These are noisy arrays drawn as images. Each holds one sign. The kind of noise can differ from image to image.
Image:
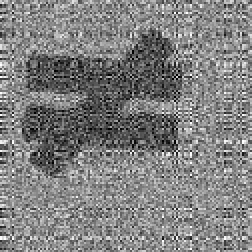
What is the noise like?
low rank plus noise
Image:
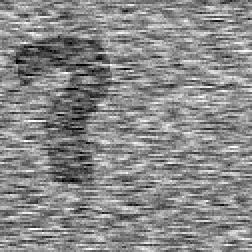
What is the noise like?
streaked along the rows
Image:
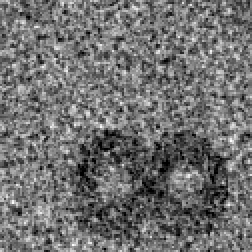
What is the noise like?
blotchy
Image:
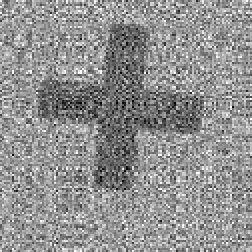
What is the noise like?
low rank plus noise
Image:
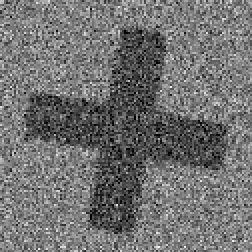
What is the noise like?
low rank plus noise
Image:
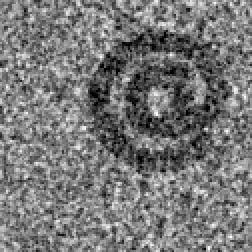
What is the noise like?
blotchy
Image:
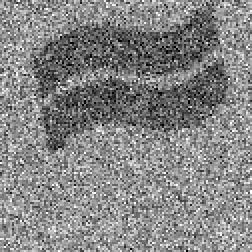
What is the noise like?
independent entries
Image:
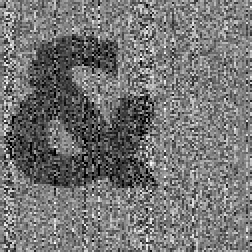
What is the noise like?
columns of uneven size
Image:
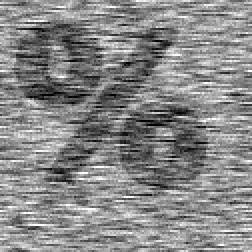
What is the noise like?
streaked along the rows
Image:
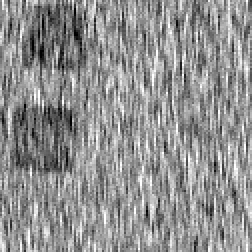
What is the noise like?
streaked along the columns
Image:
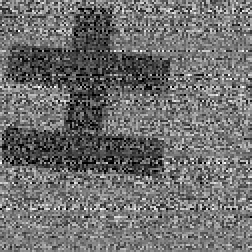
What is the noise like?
rows of uneven size
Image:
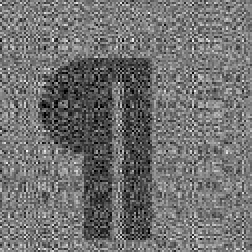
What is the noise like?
low rank plus noise
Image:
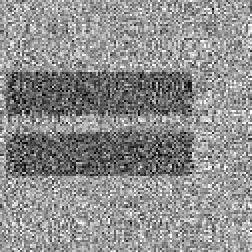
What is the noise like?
low rank plus noise
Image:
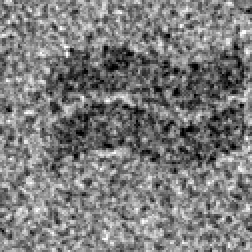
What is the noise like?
blotchy
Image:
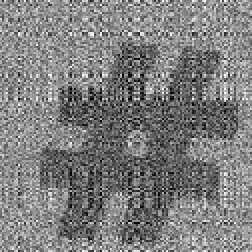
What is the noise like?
low rank plus noise
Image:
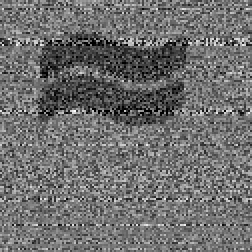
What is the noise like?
rows of uneven size
